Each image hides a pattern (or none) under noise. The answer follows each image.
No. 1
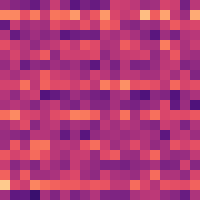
horizontal stripes
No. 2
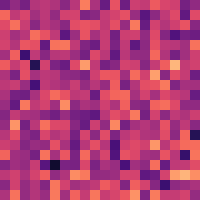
only noise
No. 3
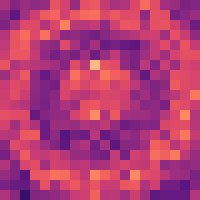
rings round one point
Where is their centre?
centre
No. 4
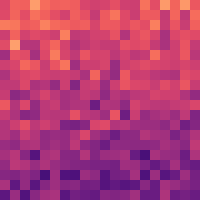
a smooth slope
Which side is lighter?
top
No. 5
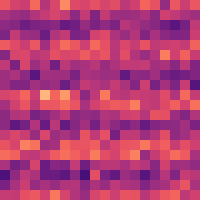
horizontal stripes
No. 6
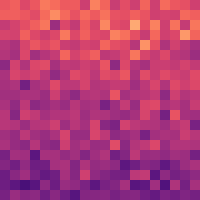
a smooth slope
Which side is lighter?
top
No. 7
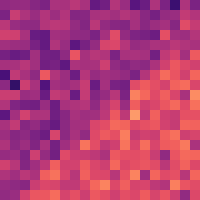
a sharp edge
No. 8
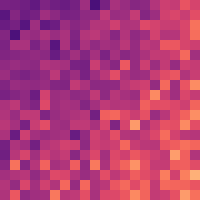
a smooth slope
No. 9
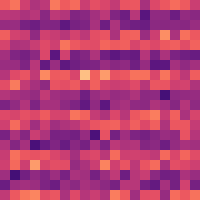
horizontal stripes
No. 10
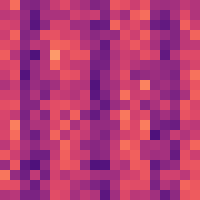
vertical stripes
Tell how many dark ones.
3
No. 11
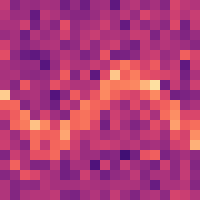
a wavy band
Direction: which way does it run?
left to right
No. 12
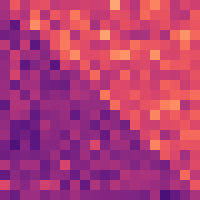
a sharp edge
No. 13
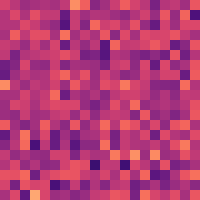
only noise
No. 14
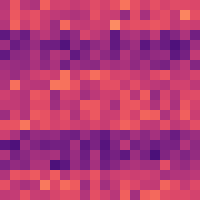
horizontal stripes
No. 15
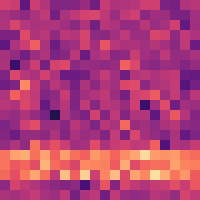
one horizontal stripe
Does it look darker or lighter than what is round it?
lighter
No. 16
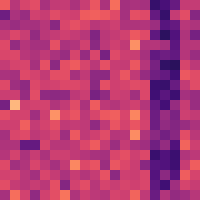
one vertical stripe
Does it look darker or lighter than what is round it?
darker
